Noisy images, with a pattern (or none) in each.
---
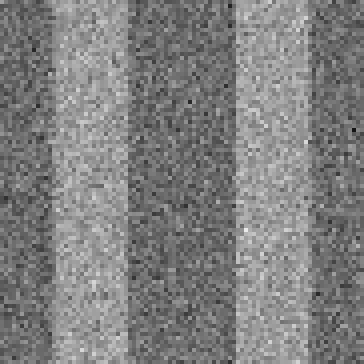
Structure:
vertical stripes
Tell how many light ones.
2
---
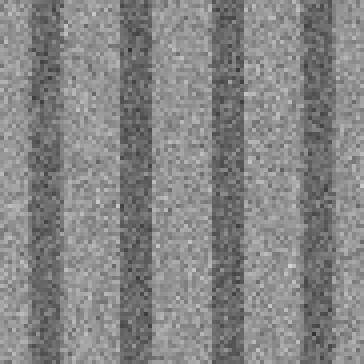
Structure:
vertical stripes
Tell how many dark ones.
4
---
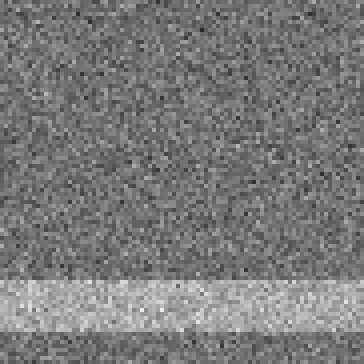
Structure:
one horizontal stripe
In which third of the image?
bottom
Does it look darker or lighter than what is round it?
lighter
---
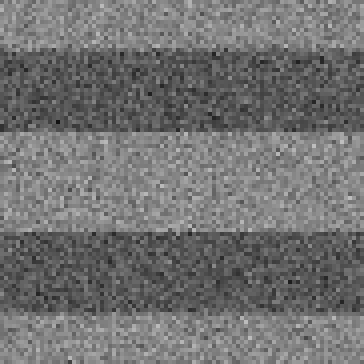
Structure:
horizontal stripes
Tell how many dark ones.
2
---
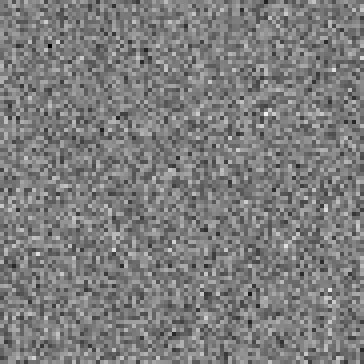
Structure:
only noise
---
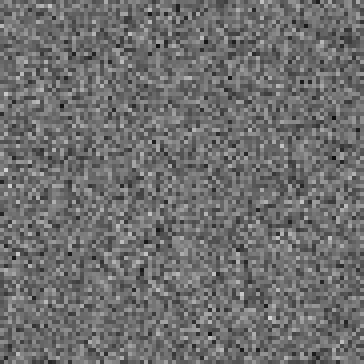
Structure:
only noise
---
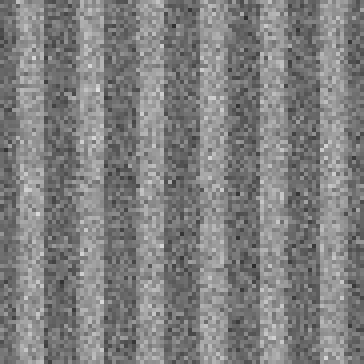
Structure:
vertical stripes
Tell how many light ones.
6
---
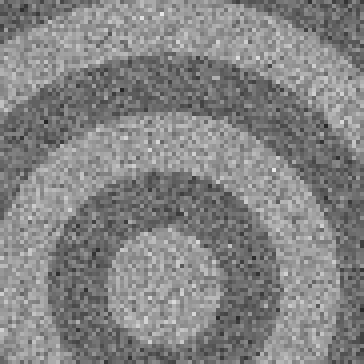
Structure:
rings round one point
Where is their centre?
bottom middle
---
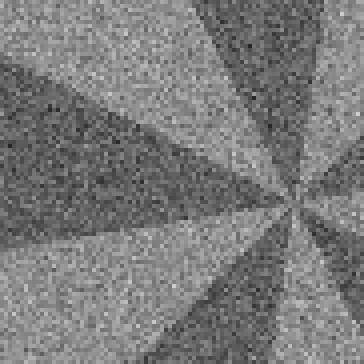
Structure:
spokes from one point
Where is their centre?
middle right
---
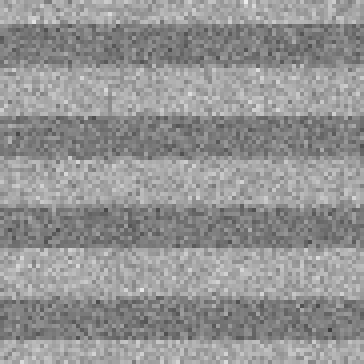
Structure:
horizontal stripes
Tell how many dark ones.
4
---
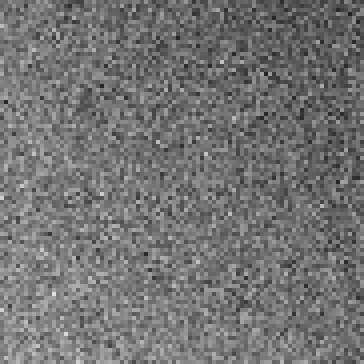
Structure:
a smooth slope
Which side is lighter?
bottom left
